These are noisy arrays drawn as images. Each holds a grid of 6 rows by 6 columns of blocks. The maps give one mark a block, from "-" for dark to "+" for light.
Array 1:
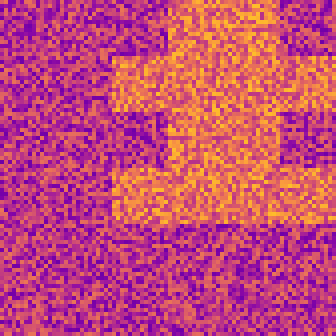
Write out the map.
---++-
--++++
---++-
--++++
------
------
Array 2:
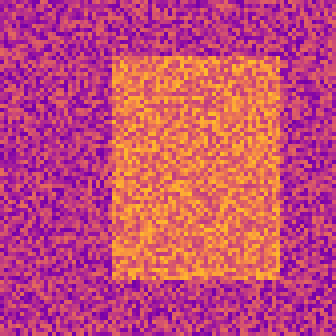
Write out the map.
------
--+++-
--+++-
--+++-
--+++-
------
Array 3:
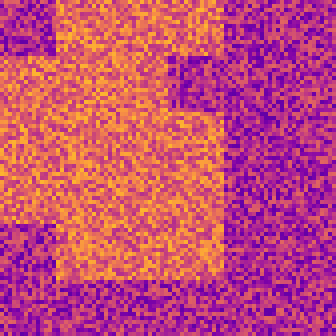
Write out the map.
-+++--
+++---
++++--
++++--
-+++--
------
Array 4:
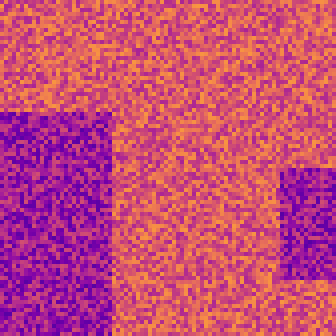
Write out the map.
++++++
++++++
--++++
--+++-
--+++-
--++++
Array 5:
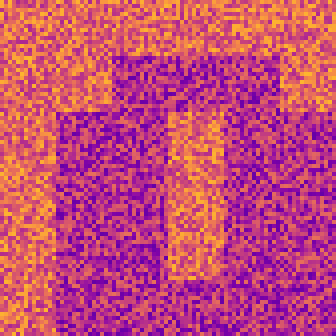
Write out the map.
++++++
++---+
+--+--
+--+--
+--+--
+-----
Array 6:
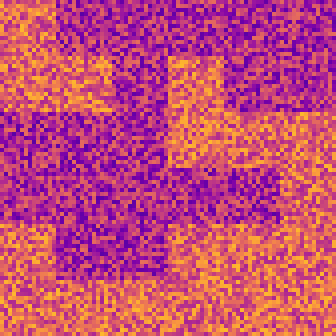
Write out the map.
+-----
++-+--
---+++
-----+
+--+++
++++++
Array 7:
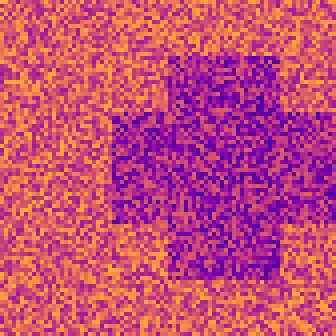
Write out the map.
++++++
+++--+
++----
++----
+++--+
++++++
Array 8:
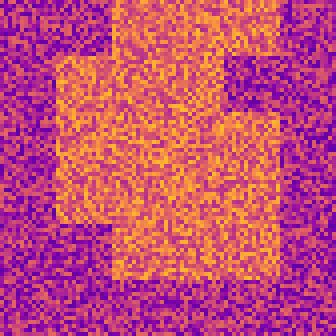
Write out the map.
--+++-
-+++--
-++++-
-++++-
--+++-
------
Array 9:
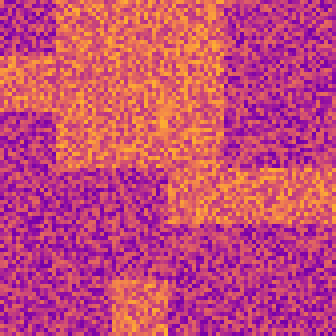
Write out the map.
-+++--
++++--
-+++--
---+++
------
--+---
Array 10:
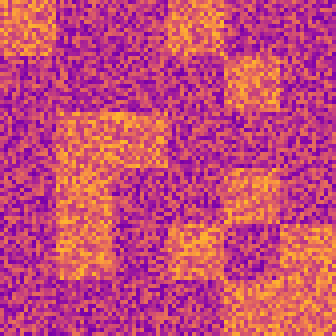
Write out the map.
+--+--
----+-
-++---
-+--+-
-+-+-+
----++
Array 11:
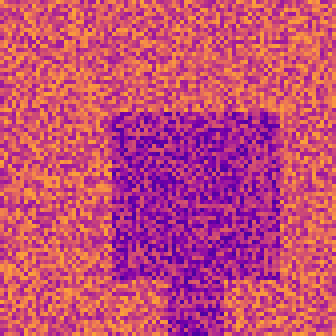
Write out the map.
++++++
++++++
++---+
++---+
++---+
+++-++
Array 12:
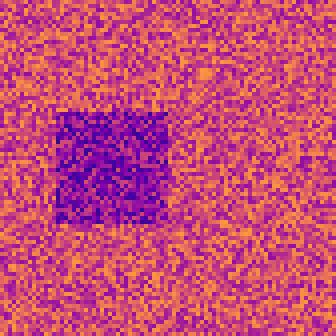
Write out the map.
++++++
++++++
+--+++
+--+++
++++++
++++++
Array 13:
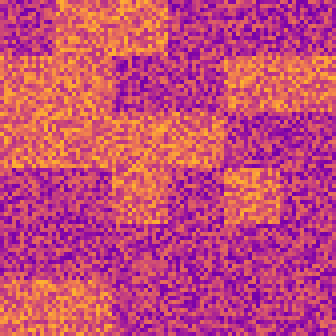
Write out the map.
-++---
++--++
++++--
--+-+-
------
++----
